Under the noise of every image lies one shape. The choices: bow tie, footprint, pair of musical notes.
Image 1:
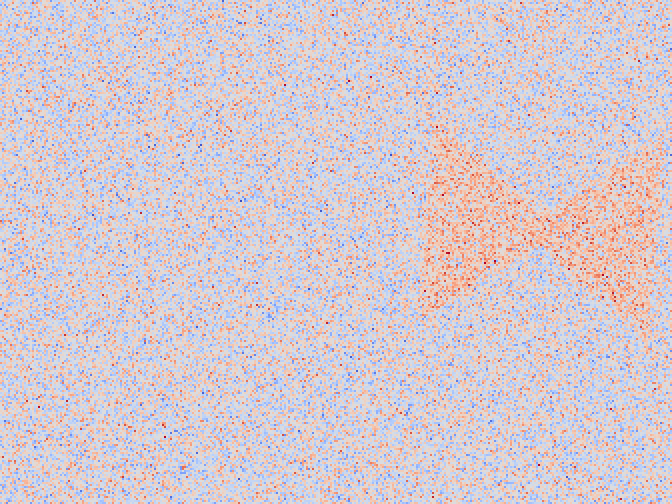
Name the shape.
bow tie
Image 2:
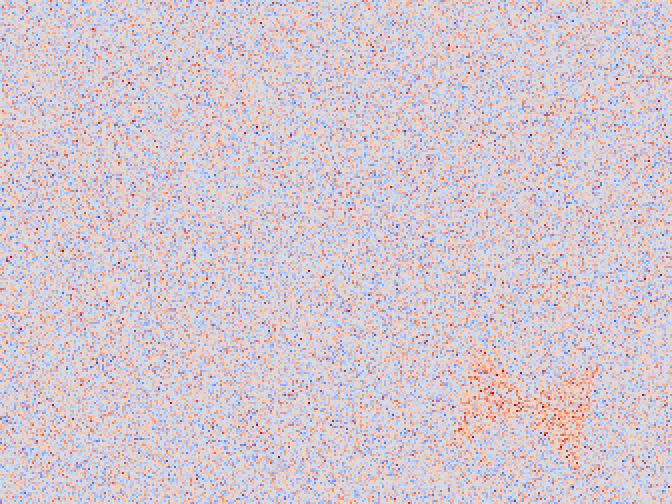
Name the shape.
bow tie
